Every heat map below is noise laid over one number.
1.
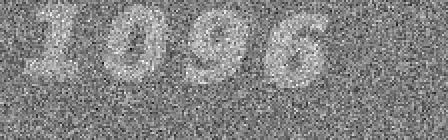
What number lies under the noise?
1096
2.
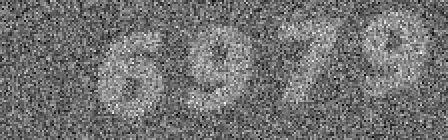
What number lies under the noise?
6979
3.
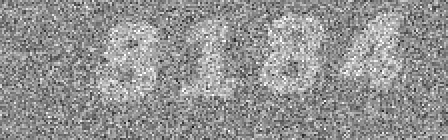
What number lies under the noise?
8184
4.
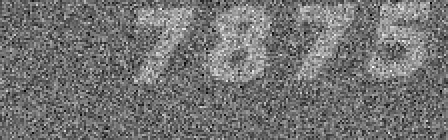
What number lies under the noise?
7875
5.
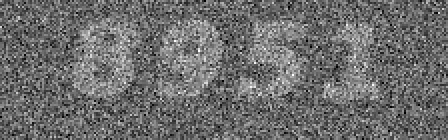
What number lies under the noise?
8951
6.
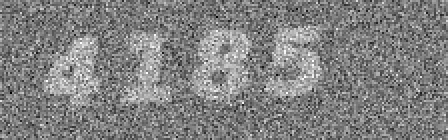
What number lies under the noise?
4185
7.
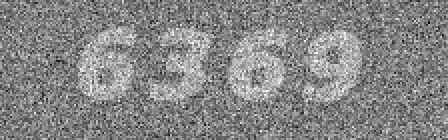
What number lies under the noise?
6369
